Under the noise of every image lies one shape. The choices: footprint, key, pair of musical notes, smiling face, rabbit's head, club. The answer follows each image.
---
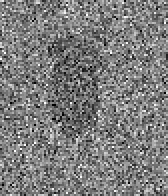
footprint
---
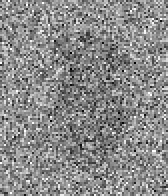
footprint
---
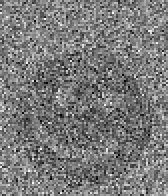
smiling face
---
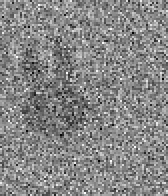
rabbit's head
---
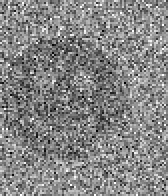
smiling face
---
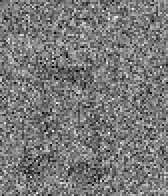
pair of musical notes
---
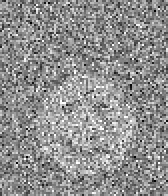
smiling face
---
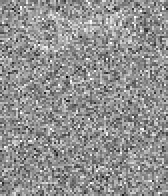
key
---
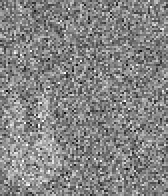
rabbit's head
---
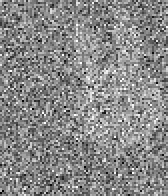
rabbit's head
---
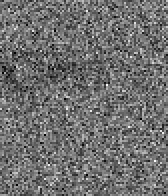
key
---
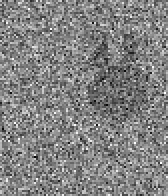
rabbit's head
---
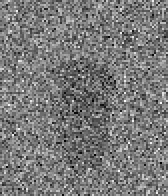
footprint
